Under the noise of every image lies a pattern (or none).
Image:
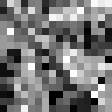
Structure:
spokes from one point
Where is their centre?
top left
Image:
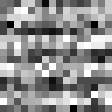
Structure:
horizontal stripes
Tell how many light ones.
4
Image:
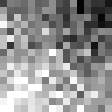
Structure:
a smooth slope
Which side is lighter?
bottom left
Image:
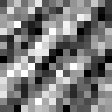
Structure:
diagonal stripes
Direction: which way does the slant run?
bottom left to top right
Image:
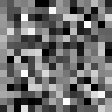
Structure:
only noise
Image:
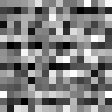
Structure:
horizontal stripes
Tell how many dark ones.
6
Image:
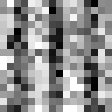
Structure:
vertical stripes
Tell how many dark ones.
3
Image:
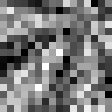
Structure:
spokes from one point
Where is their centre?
top right
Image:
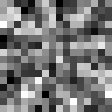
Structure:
spokes from one point
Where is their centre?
centre
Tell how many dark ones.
8
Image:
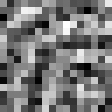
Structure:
rings round one point
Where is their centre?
bottom right
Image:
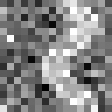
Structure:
a wavy band
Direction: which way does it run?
top to bottom
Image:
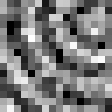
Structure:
rings round one point
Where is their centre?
top right
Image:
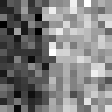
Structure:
a sharp edge
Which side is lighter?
right
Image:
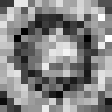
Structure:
rings round one point
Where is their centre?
centre
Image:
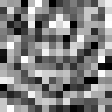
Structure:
rings round one point
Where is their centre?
top middle
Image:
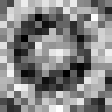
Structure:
rings round one point
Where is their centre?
centre
